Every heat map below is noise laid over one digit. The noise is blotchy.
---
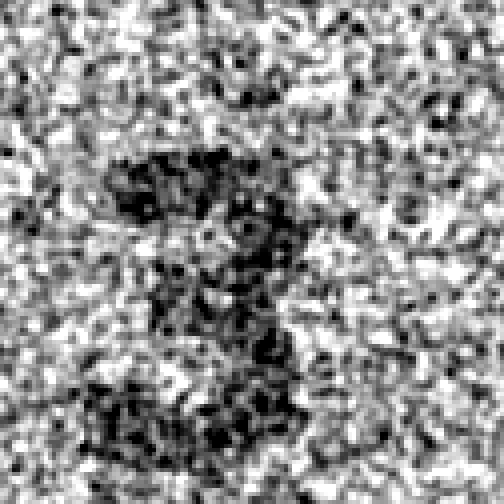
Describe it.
dark 3
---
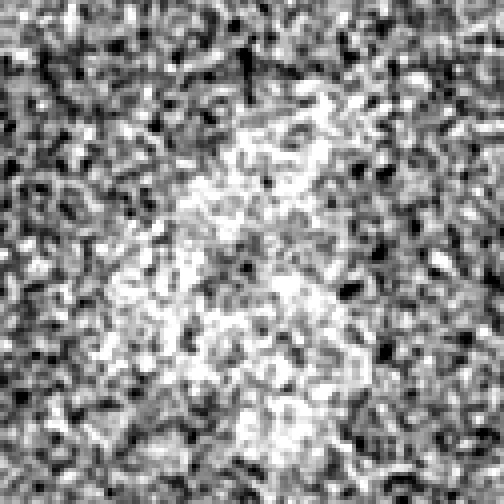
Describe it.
light 4
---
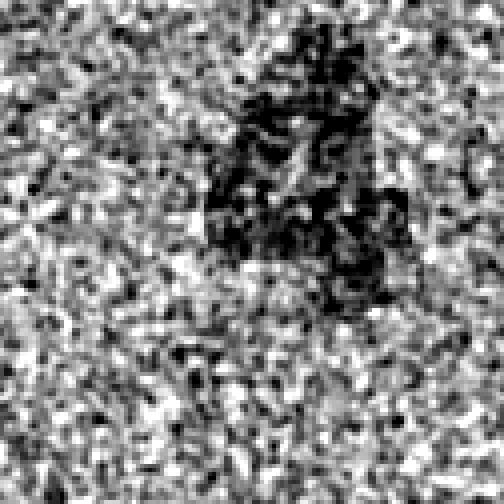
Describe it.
dark 4
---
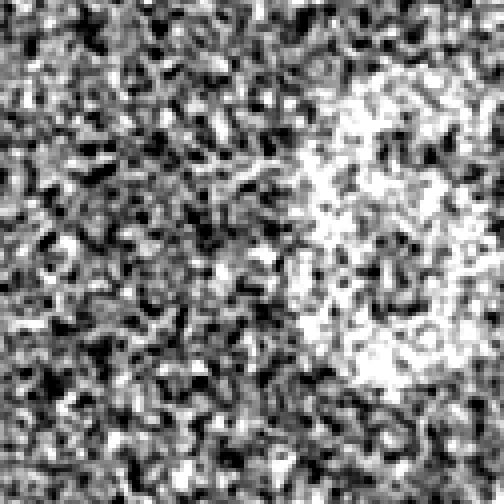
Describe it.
light 6
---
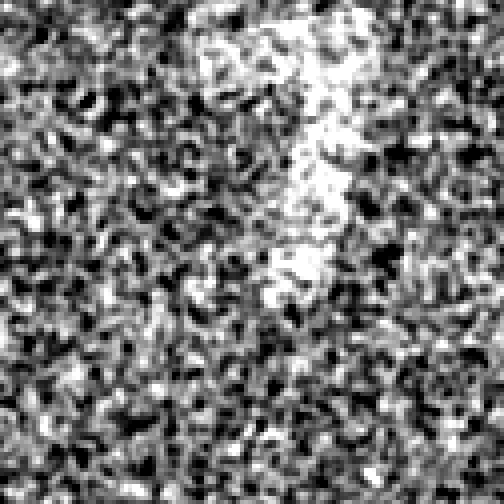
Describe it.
light 7
